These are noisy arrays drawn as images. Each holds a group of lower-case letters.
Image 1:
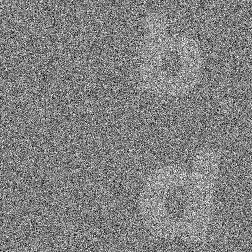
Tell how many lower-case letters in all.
2
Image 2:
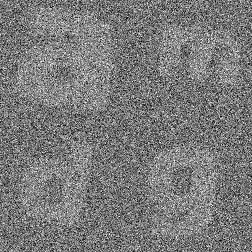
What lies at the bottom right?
g
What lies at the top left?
a
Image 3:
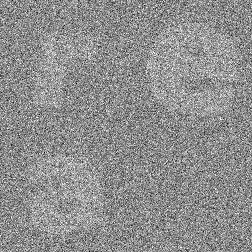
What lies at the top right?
e
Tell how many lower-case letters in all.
3
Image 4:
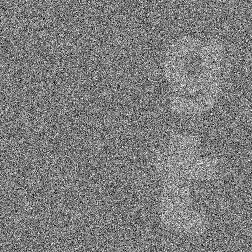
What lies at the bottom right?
t
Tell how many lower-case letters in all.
2
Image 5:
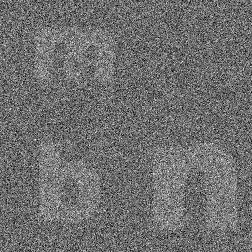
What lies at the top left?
m
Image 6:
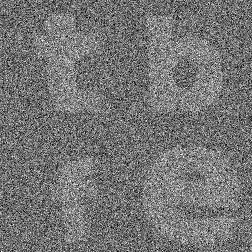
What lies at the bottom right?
e
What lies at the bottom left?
f
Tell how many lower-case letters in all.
4
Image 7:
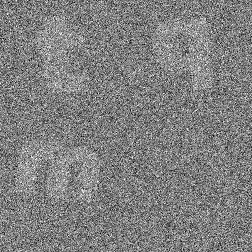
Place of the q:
top right
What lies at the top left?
t
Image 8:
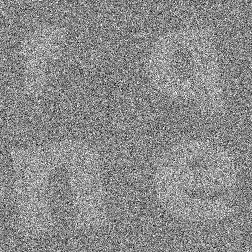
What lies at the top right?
q
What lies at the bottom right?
e
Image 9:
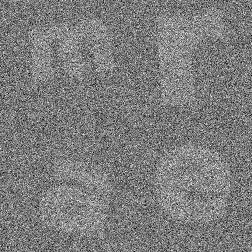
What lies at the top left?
m
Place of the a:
bottom left
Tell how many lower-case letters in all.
4
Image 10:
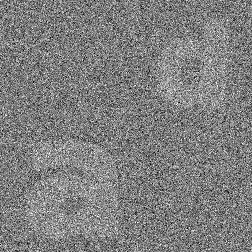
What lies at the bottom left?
a
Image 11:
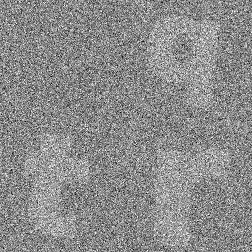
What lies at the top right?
q
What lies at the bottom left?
t
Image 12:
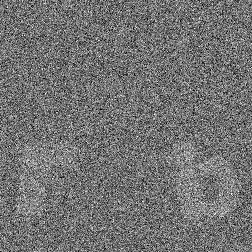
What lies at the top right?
nothing
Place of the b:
bottom right
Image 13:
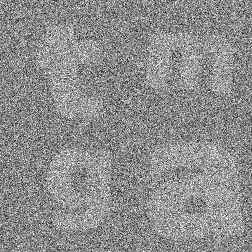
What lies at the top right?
m
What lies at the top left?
t
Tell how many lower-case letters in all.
4
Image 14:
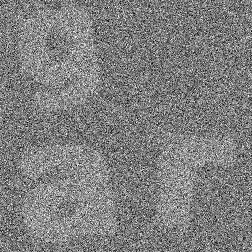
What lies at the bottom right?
r
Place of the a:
bottom left
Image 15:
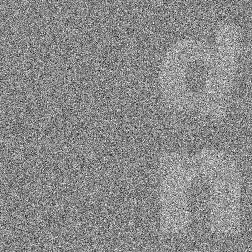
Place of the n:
bottom right
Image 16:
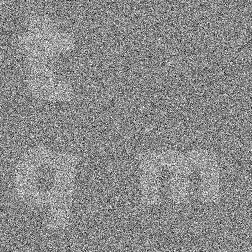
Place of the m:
bottom right
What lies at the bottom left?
q
